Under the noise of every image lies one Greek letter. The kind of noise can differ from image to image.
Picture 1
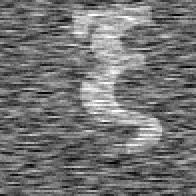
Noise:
streaked along the rows
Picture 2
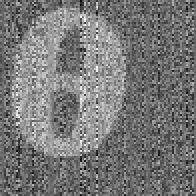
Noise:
columns of uneven size
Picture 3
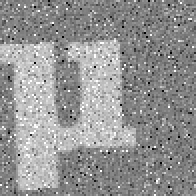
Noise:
heavy tails
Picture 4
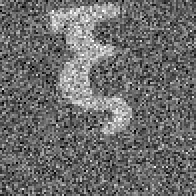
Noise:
independent entries
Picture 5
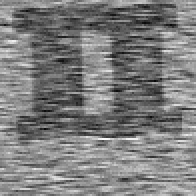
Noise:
streaked along the rows
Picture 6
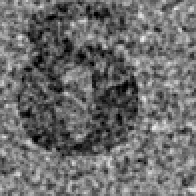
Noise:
blotchy
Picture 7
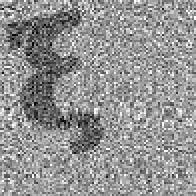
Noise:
low rank plus noise
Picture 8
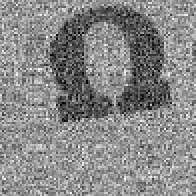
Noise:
low rank plus noise
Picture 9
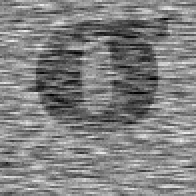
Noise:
streaked along the rows
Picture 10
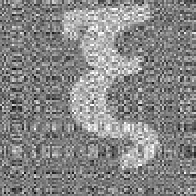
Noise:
low rank plus noise
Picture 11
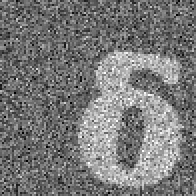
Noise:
independent entries
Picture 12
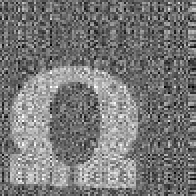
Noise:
low rank plus noise
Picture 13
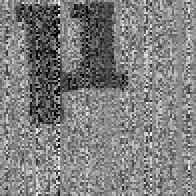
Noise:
columns of uneven size
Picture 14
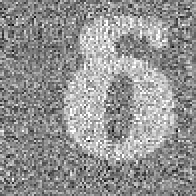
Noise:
low rank plus noise
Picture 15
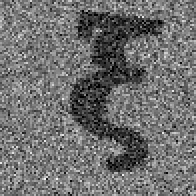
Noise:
independent entries
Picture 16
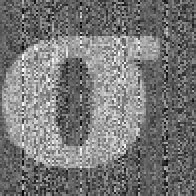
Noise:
columns of uneven size
